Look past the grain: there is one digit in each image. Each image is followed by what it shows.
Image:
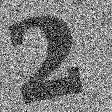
2
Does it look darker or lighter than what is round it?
darker
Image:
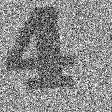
4
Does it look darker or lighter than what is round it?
darker
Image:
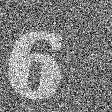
6
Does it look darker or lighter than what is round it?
lighter
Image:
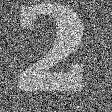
2
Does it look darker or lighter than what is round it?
lighter
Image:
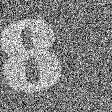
8
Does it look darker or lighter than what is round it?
lighter
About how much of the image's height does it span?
two thirds
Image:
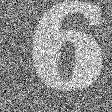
6
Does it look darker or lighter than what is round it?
lighter
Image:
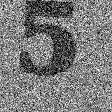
5
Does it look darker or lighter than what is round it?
darker
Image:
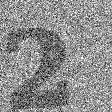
2
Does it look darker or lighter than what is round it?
darker
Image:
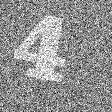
4
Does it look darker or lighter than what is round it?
lighter
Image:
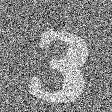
3
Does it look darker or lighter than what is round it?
lighter
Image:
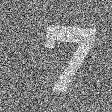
7
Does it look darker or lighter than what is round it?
lighter
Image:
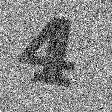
4
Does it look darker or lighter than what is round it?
darker
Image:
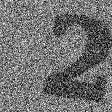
2
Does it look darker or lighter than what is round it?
darker
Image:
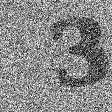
3
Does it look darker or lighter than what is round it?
darker
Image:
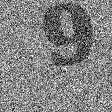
9
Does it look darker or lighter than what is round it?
darker
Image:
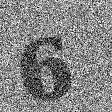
6
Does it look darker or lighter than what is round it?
darker
